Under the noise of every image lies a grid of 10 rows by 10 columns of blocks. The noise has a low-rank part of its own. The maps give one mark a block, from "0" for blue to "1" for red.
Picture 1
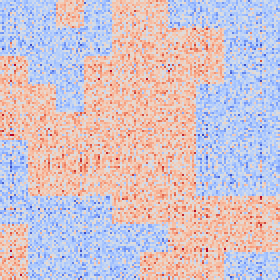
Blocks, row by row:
0010110000
0000111100
1001111100
1101111000
1111111000
0111111000
0111111000
0000111111
1000001111
1000011100
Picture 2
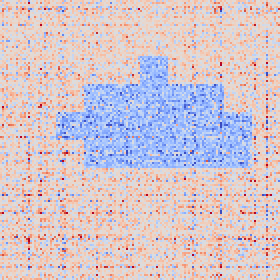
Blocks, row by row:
1111111111
1111111111
1111101111
1110000011
1100000001
1110000001
1111111111
1111111111
1111111111
1111111111
